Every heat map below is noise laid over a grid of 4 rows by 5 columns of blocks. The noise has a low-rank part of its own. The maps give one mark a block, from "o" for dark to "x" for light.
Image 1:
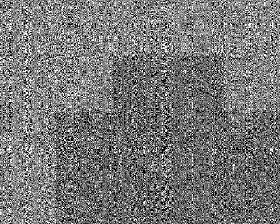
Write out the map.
xxxxx
xxoox
xoooo
xoooo
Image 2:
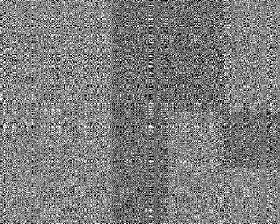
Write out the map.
xxoox
xxoox
xxoxo
xxoxx
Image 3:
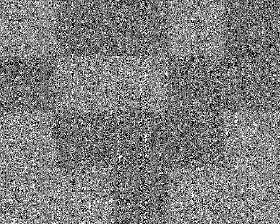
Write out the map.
xooxo
oxxoo
xooox
xxoxx
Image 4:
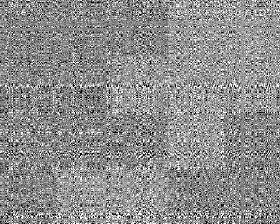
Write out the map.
oooxx
ooxxx
oooxo
oxxoo
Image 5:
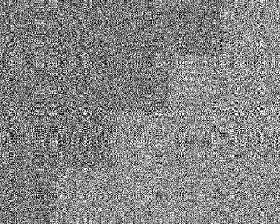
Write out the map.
oooox
oooxx
ooxxx
oxxxx
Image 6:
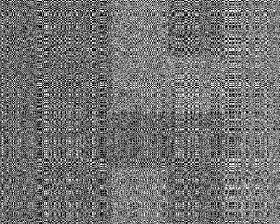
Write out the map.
ooxox
ooxxx
oooox
ooxox
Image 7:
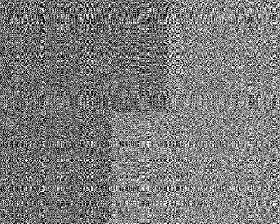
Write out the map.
oooxx
oooxx
ooxxx
ooxxx
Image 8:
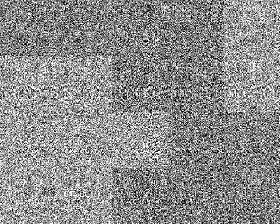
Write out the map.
oooox
xxoox
xxxoo
xxooo
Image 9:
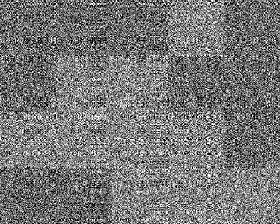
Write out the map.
oooxo
oxxoo
xxxxo
ooxxx
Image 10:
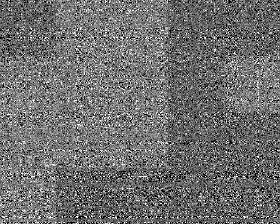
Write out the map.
oxxoo
xxxox
xxxoo
xoooo
